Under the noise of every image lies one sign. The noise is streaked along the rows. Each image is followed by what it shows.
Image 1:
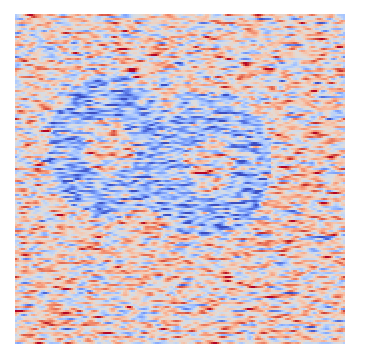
infinity sign
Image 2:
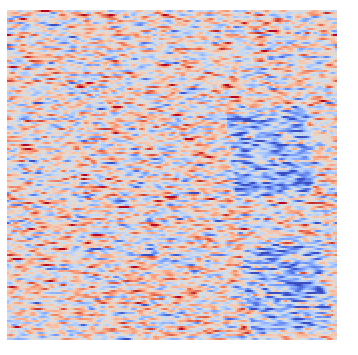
colon
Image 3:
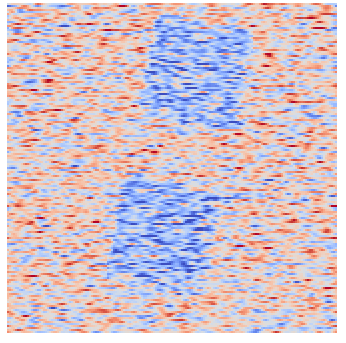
colon
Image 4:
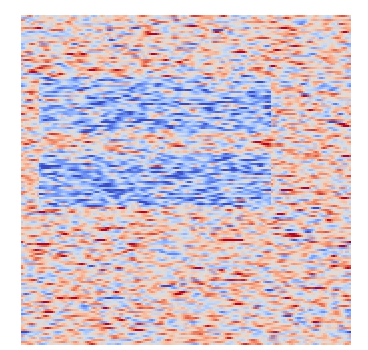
equals sign
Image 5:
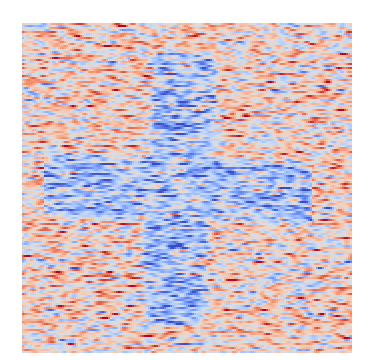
plus sign
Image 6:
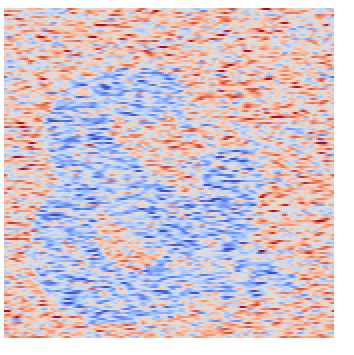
ampersand
